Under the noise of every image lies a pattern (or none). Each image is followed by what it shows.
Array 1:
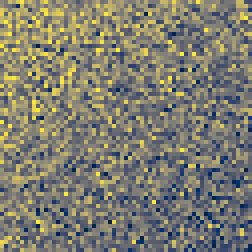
a smooth slope
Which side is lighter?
top left
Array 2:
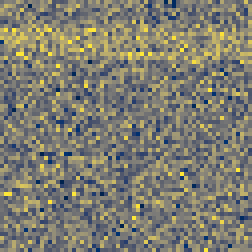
one horizontal stripe
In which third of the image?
top
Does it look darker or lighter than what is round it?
lighter
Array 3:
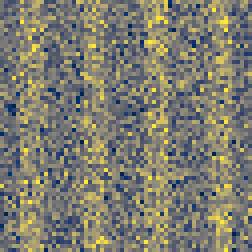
vertical stripes
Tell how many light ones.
4
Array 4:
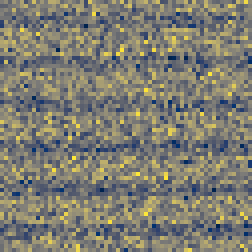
horizontal stripes
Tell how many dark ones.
6
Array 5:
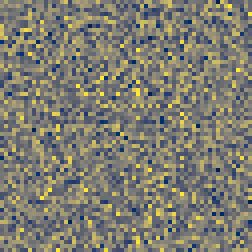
only noise
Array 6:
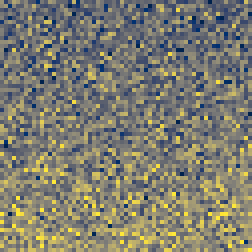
a smooth slope
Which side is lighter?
bottom
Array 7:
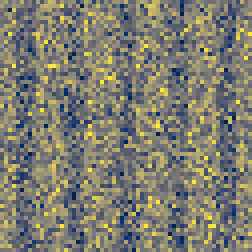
vertical stripes
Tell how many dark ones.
5
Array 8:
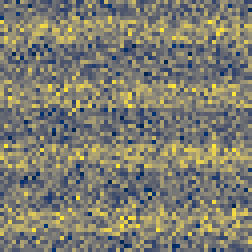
horizontal stripes
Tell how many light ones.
4
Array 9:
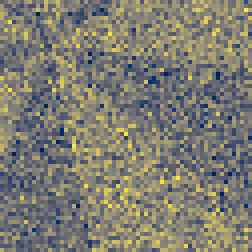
spokes from one point
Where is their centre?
top left
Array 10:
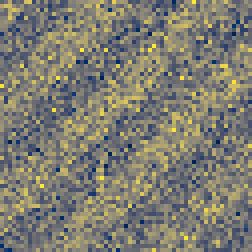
diagonal stripes
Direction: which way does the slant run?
bottom left to top right
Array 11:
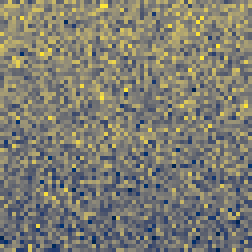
a smooth slope
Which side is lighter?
top
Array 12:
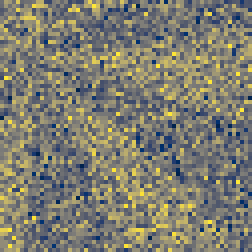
spokes from one point
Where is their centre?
top left
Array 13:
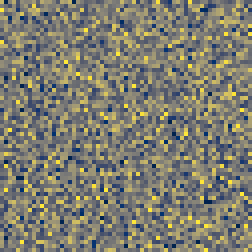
only noise
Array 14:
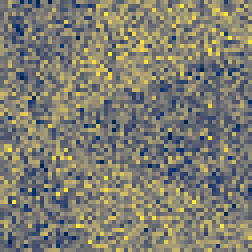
spokes from one point
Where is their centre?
middle left
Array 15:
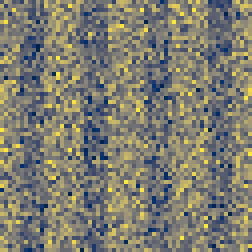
vertical stripes
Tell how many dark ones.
4
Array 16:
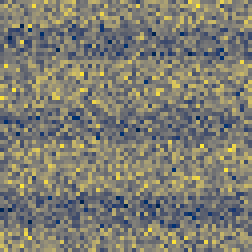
horizontal stripes
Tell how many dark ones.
3
